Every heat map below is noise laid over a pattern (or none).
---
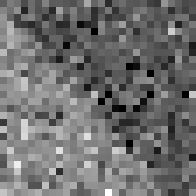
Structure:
a sharp edge
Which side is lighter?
bottom left
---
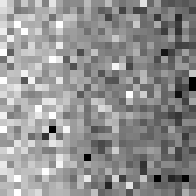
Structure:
a smooth slope
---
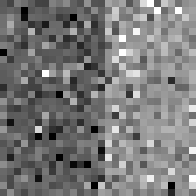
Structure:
a sharp edge
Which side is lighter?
right
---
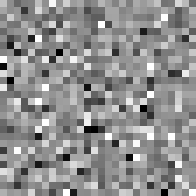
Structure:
only noise
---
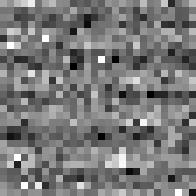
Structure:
horizontal stripes
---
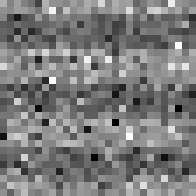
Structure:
horizontal stripes
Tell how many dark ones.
3
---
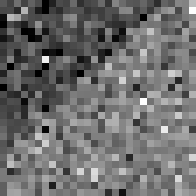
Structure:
a sharp edge
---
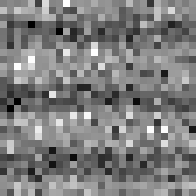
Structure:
horizontal stripes
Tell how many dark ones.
3
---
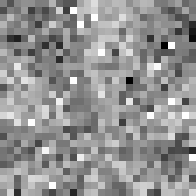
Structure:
spokes from one point
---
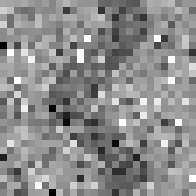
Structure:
a wavy band
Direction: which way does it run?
top to bottom
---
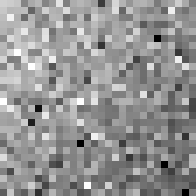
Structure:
a smooth slope
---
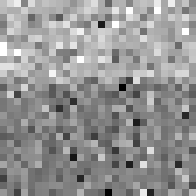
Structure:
a sharp edge
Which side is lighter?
top
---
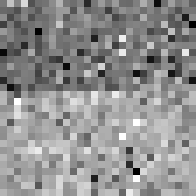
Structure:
a sharp edge
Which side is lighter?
bottom
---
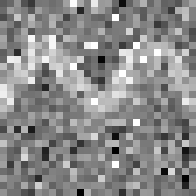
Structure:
a wavy band
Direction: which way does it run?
left to right
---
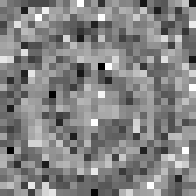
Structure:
rings round one point
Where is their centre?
centre
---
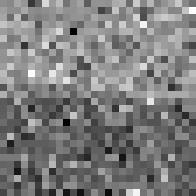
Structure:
a sharp edge
